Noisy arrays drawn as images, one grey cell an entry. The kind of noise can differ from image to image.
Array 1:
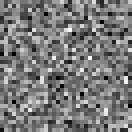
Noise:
independent entries
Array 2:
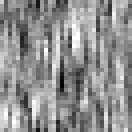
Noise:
streaked along the columns
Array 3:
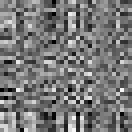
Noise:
low rank plus noise
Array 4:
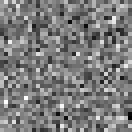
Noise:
independent entries
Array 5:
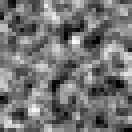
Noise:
blotchy
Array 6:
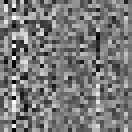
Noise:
columns of uneven size
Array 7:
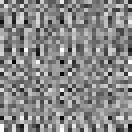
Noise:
low rank plus noise
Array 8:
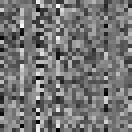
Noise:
columns of uneven size
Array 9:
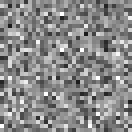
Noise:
low rank plus noise
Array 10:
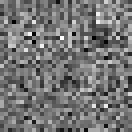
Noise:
low rank plus noise
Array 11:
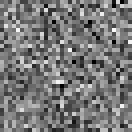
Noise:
low rank plus noise
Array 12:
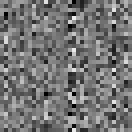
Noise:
columns of uneven size
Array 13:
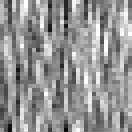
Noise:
streaked along the columns
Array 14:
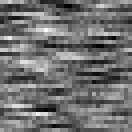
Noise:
streaked along the rows
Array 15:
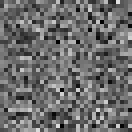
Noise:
low rank plus noise
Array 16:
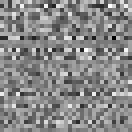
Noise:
rows of uneven size
